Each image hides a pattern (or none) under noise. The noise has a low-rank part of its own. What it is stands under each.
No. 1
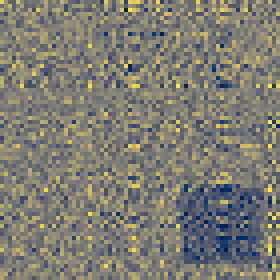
one block
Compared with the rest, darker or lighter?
darker
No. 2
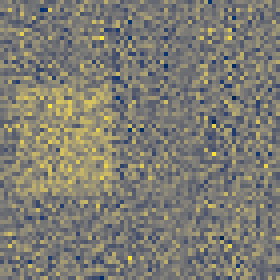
one block
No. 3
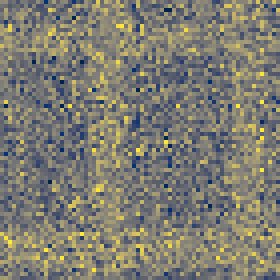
bands of rows crossing bands of columns
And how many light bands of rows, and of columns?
2 and 2
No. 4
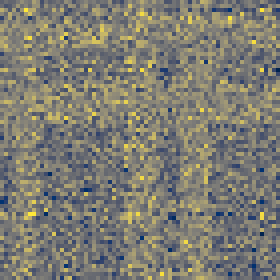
bands of rows crossing bands of columns
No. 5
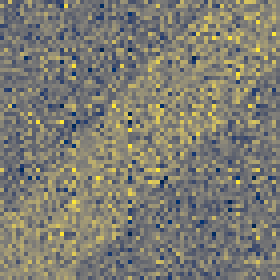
a diagonal band
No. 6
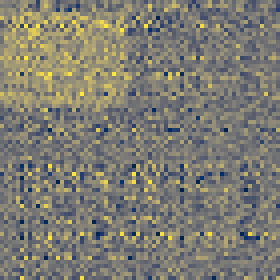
one block
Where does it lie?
top left
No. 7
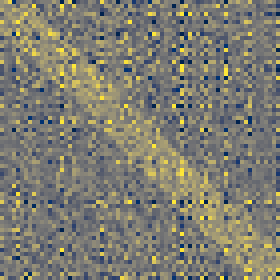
a diagonal band
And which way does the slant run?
top left to bottom right
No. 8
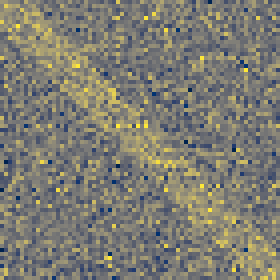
a diagonal band
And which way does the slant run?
top left to bottom right
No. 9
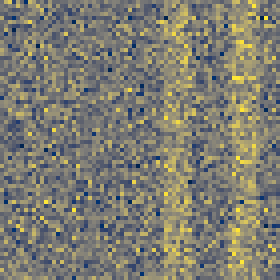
bands of columns
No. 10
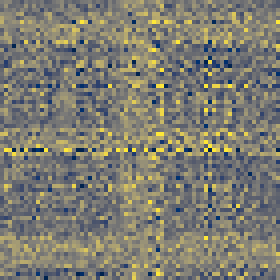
bands of rows crossing bands of columns
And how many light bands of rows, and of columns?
3 and 1
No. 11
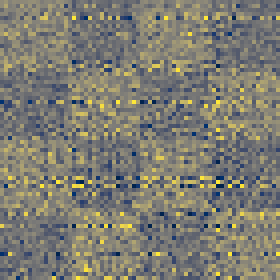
a checkerboard
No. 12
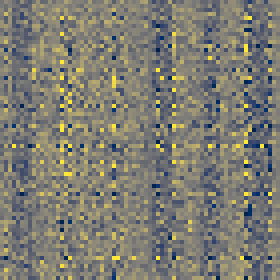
bands of columns
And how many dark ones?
4
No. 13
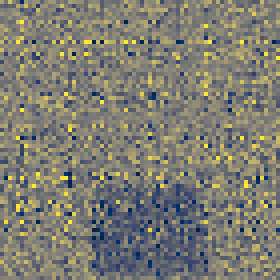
one block
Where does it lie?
bottom middle
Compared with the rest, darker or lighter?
darker
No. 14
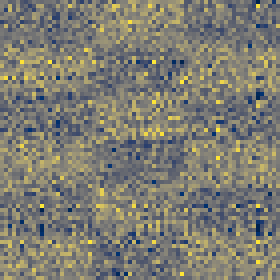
a checkerboard
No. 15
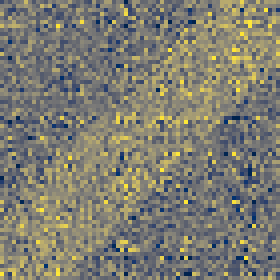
a diagonal band
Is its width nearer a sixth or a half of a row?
a half
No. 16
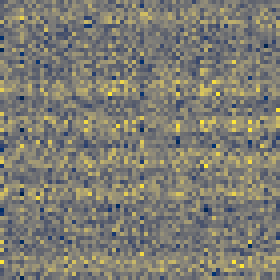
bands of rows
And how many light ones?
6
